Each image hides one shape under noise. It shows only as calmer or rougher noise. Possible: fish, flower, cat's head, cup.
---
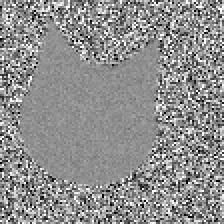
cat's head
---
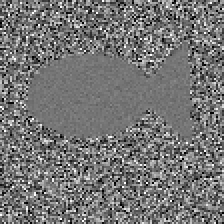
fish
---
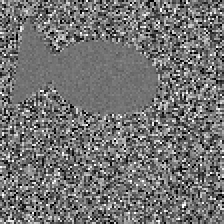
fish
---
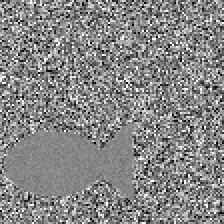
fish
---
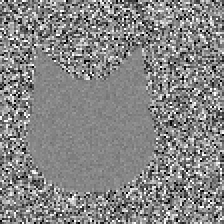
cat's head
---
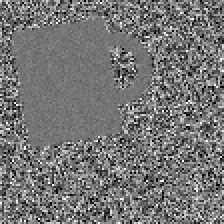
cup
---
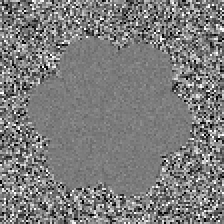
flower
